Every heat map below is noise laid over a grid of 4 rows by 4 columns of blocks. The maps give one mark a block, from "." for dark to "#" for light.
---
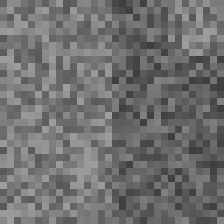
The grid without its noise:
# # . #
# # . .
# # . .
# # . .
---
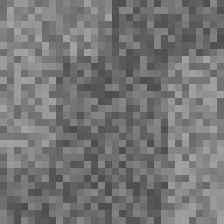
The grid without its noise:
# # . .
# . . #
# . . #
. . . #
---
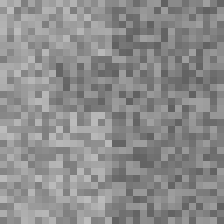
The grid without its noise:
# # . .
# . . .
# # . .
# # . .
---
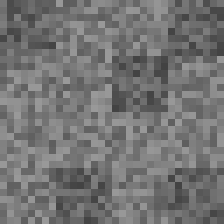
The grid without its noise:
. # # .
# # . #
# # # #
# . # .
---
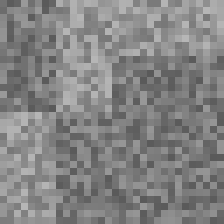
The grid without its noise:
. # # #
. # . .
# . . .
# . . .
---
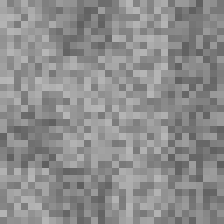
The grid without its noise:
# . # .
# # # .
. # # .
# . # .
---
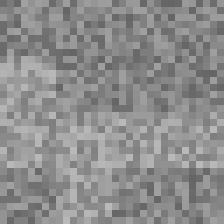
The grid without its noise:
. . . .
# . . .
# # # #
. # . .
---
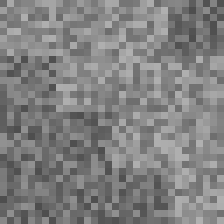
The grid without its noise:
# # # .
. # # #
. . # #
. . . #
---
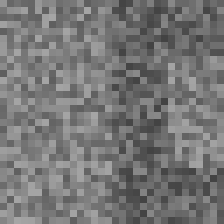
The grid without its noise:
# # . .
# # . #
# # . #
# # . .
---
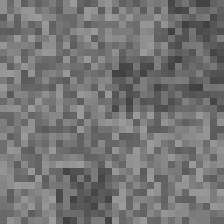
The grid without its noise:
# # # .
# # . .
# # # #
# . # #
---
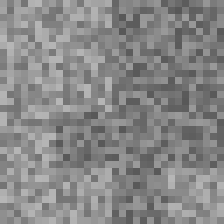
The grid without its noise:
# # . .
# # . .
# . . .
# # . #
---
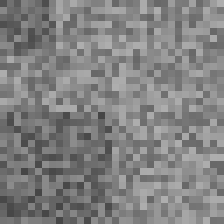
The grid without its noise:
. # # #
# # # #
. . # #
. . # #
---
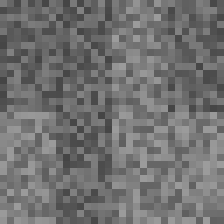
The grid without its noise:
. . # .
. . # .
# . # #
# . # #
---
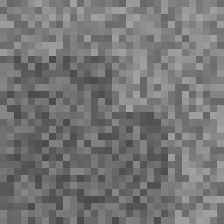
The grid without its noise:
# # # #
. . # #
. . . #
. . . #
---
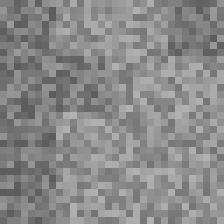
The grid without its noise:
. # # .
. . # #
. # # #
. # # #
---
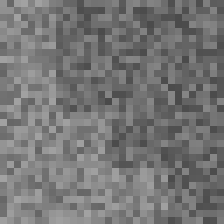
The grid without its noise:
# . . .
# . . .
# # . .
# # # .
